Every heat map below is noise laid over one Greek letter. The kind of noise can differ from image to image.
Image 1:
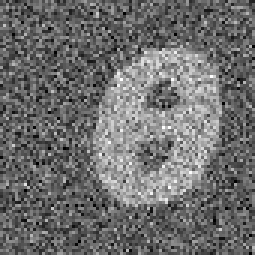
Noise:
independent entries
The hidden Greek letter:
theta
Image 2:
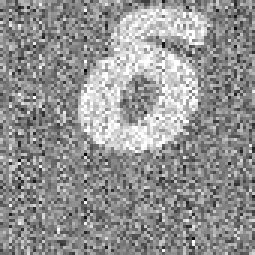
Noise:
columns of uneven size
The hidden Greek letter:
delta
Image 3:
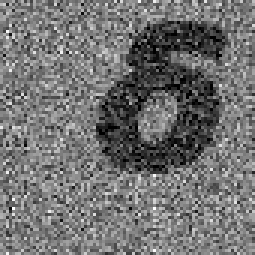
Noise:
low rank plus noise
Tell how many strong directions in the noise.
five to eight
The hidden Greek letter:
delta
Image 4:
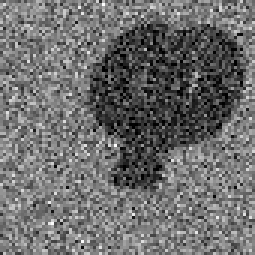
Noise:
independent entries
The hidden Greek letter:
phi
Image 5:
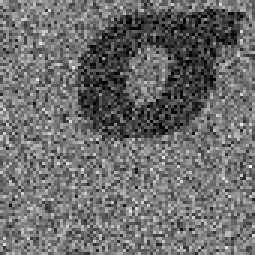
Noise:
independent entries
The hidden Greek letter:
sigma
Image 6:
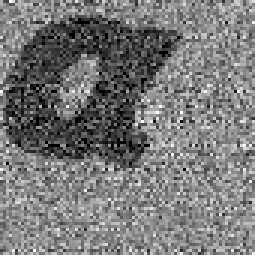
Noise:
rows of uneven size
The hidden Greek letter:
alpha
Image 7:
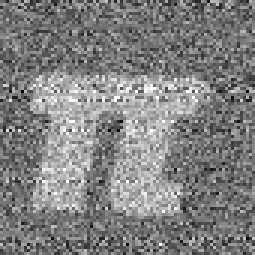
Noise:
rows of uneven size
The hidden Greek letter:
pi
